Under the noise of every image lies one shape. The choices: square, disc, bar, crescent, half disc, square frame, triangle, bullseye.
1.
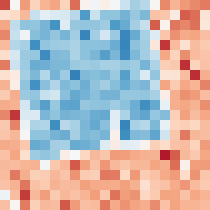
blue square
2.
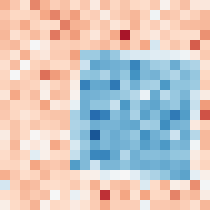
blue square
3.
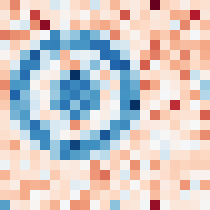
blue bullseye
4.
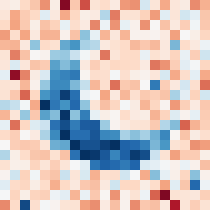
blue crescent
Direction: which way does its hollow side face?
up and right
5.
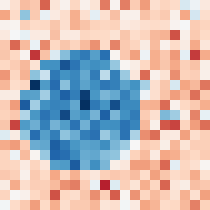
blue disc
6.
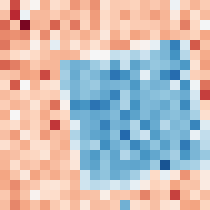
blue square
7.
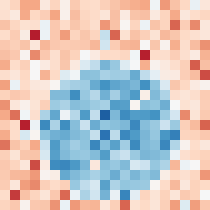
blue disc
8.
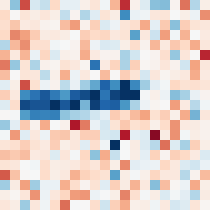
blue bar
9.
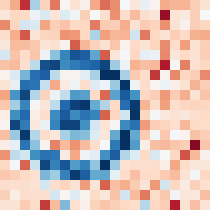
blue bullseye
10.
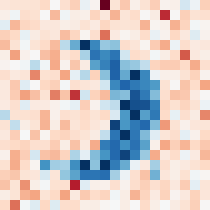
blue crescent
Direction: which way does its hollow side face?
left
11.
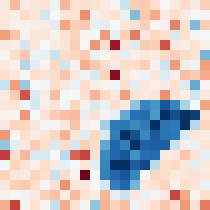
blue half disc
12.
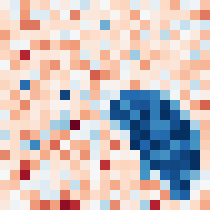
blue half disc
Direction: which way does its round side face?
up and right
